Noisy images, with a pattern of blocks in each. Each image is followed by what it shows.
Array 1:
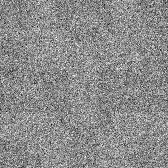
left and right mirror each other
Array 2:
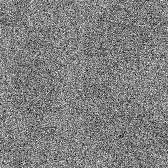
top and bottom mirror each other
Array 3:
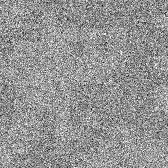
no symmetry
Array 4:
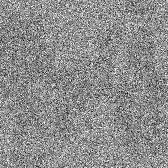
the same after a half turn
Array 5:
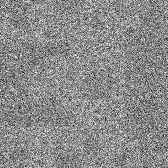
top and bottom mirror each other
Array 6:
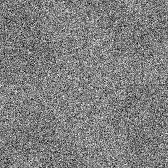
the same after a half turn
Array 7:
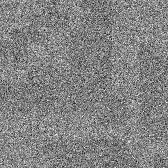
mirrored about the diagonal from the top left
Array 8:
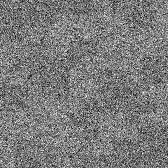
the same after a half turn
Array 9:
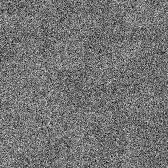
no symmetry
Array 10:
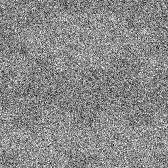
left and right mirror each other
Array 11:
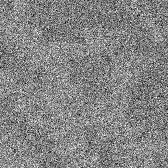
mirrored about the diagonal from the bottom left
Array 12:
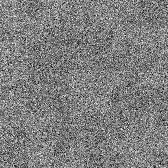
mirrored about the diagonal from the top left
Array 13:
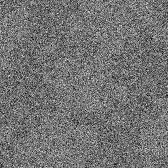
the same after a half turn
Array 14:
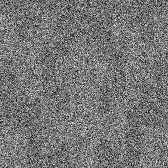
left and right mirror each other
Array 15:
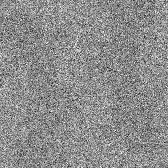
the same after a half turn
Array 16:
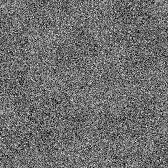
no symmetry
